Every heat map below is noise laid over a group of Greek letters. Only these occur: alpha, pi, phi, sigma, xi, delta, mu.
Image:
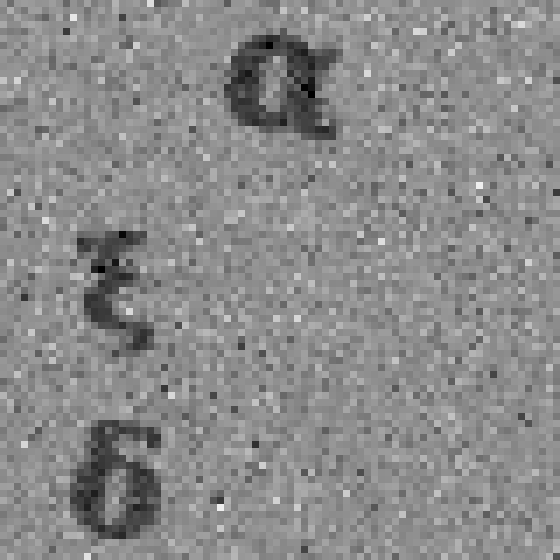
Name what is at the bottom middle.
nothing
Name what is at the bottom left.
delta
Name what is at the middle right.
nothing
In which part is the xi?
middle left
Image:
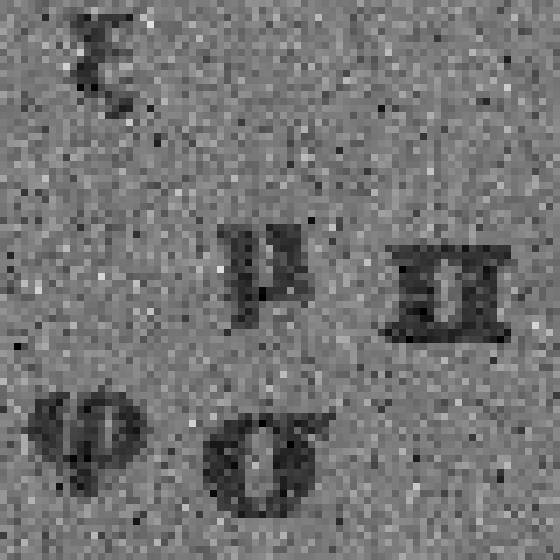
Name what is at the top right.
nothing
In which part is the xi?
top left
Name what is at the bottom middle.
sigma
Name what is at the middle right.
pi
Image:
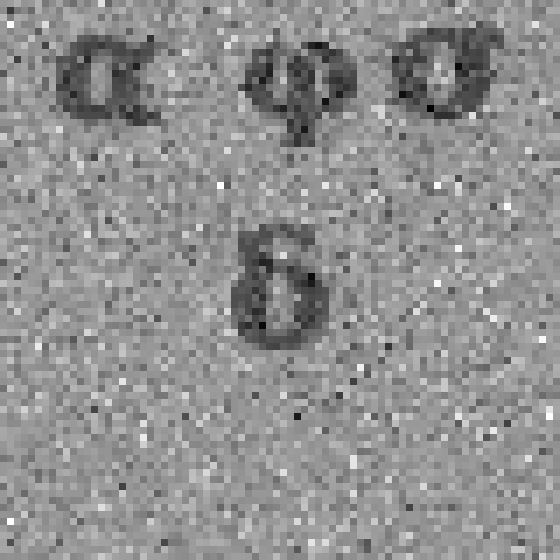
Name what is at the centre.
delta
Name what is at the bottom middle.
nothing
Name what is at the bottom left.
nothing
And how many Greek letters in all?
4
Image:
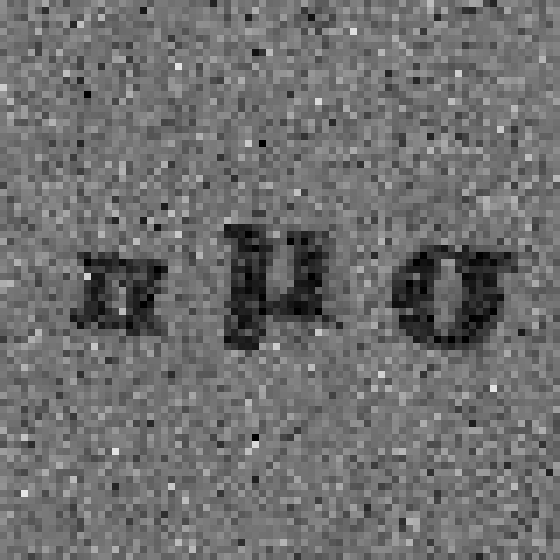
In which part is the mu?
centre
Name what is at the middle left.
pi
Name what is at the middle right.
sigma
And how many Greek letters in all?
3
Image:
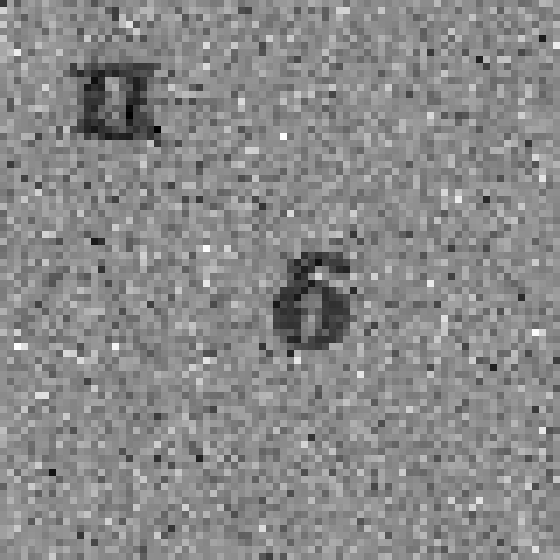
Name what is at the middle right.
nothing
